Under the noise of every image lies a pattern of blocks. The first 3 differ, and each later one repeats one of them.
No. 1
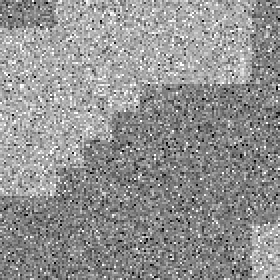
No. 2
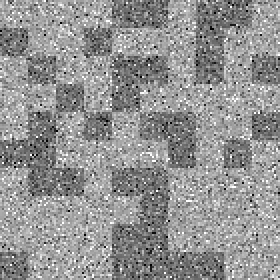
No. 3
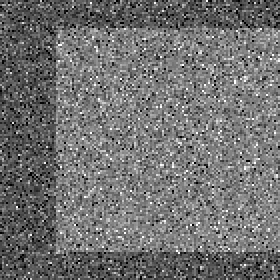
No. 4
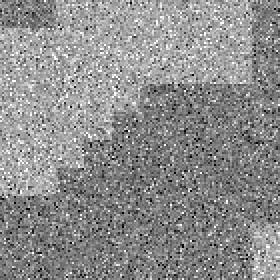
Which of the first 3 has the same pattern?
1
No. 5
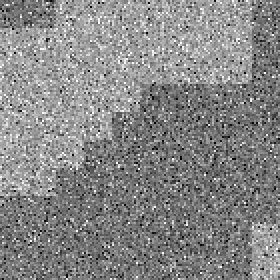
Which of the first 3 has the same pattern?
1
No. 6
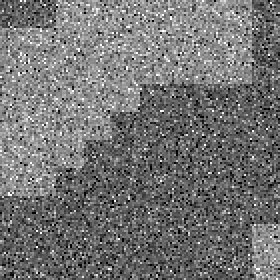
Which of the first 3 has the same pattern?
1
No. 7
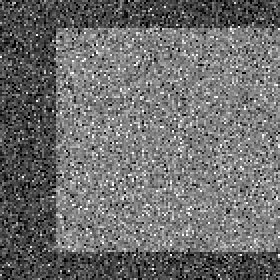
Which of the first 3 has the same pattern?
3
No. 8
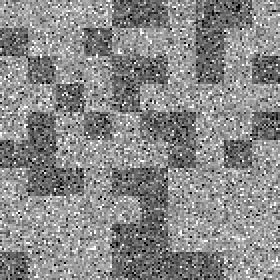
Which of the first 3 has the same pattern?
2
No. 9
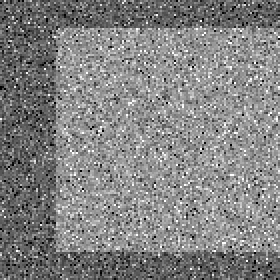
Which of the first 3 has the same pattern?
3
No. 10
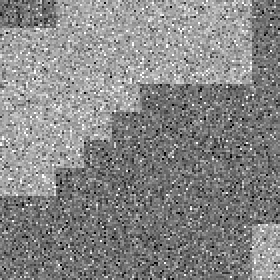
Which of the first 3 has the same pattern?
1
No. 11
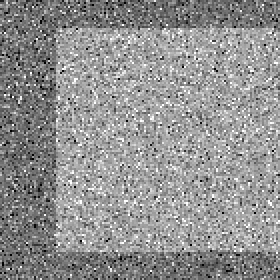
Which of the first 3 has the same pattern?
3
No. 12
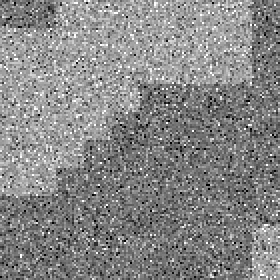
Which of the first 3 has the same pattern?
1
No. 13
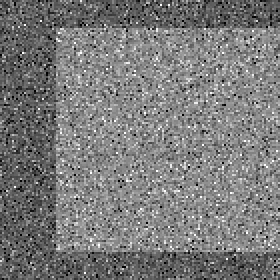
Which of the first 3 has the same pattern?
3
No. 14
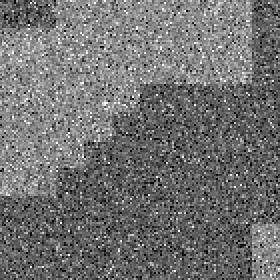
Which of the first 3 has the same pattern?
1
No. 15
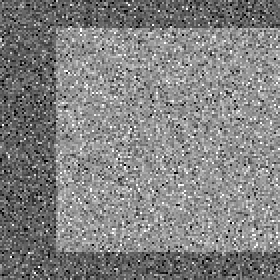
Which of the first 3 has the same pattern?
3
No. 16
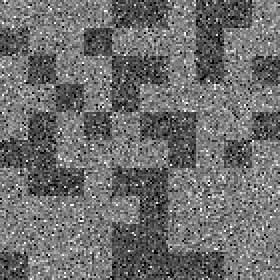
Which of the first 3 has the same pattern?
2
